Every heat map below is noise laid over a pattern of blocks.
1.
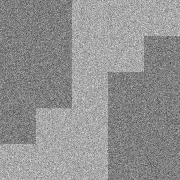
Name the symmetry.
the same after a half turn
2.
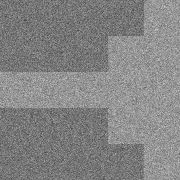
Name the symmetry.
top and bottom mirror each other
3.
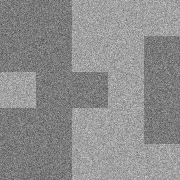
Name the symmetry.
top and bottom mirror each other
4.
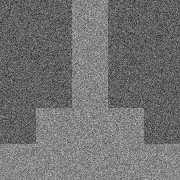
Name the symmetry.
left and right mirror each other
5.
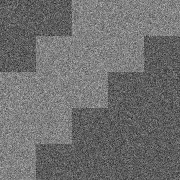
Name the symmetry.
mirrored about the diagonal from the top left
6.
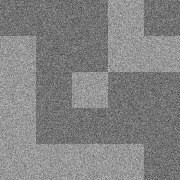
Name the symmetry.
mirrored about the diagonal from the bottom left
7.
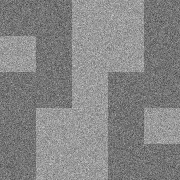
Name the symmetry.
the same after a half turn
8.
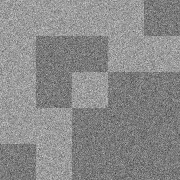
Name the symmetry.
mirrored about the diagonal from the top left
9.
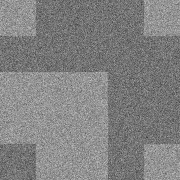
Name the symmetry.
mirrored about the diagonal from the bottom left
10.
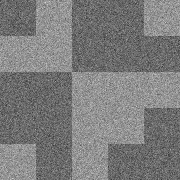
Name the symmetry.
mirrored about the diagonal from the top left
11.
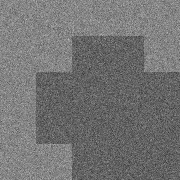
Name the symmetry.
mirrored about the diagonal from the top left
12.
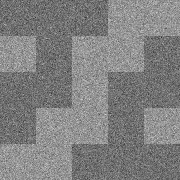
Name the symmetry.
the same after a half turn
